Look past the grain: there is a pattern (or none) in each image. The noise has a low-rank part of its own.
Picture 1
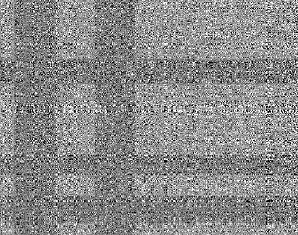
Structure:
bands of rows crossing bands of columns
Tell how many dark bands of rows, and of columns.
3 and 2
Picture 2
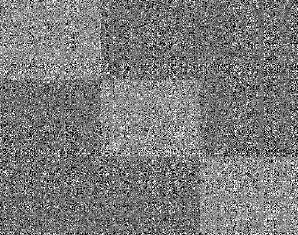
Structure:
blocks along the diagonal
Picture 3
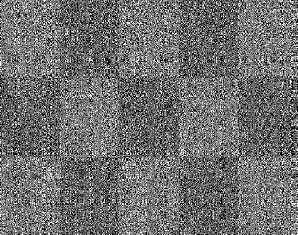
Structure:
a checkerboard
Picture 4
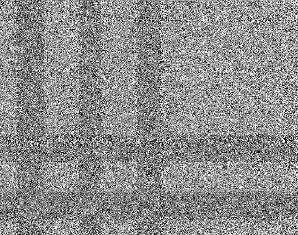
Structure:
bands of rows crossing bands of columns
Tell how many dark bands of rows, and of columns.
2 and 3
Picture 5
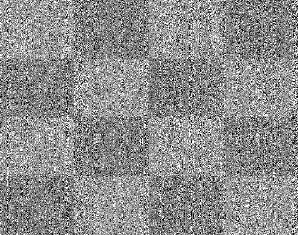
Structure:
a checkerboard
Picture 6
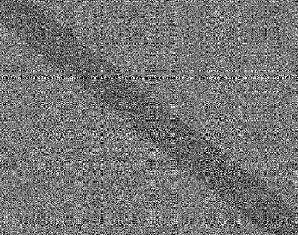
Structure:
a diagonal band
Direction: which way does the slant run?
top left to bottom right
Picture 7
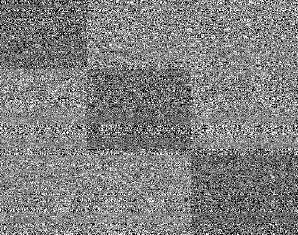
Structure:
blocks along the diagonal
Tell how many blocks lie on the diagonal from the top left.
3
